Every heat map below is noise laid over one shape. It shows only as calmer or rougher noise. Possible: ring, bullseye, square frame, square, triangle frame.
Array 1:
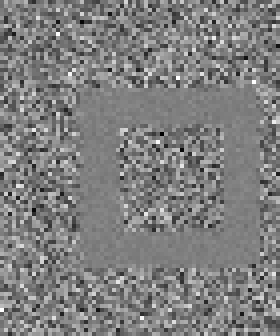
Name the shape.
square frame
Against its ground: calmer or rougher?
calmer
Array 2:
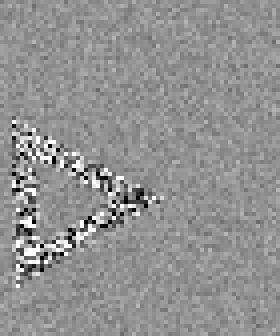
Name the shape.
triangle frame
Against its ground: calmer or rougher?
rougher
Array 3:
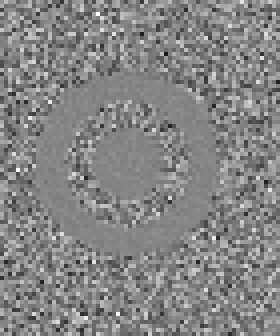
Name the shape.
bullseye
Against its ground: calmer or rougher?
calmer
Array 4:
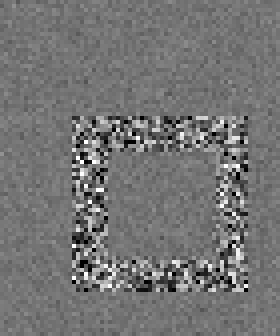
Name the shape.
square frame
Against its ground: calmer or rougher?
rougher
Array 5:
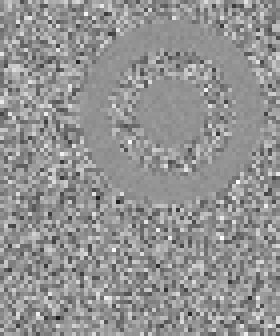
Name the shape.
bullseye
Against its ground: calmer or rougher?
calmer
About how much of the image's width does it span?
two thirds
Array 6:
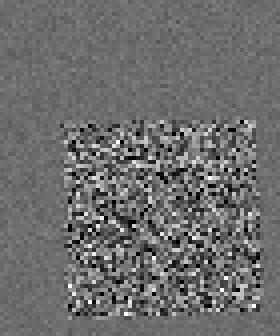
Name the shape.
square
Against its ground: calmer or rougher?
rougher
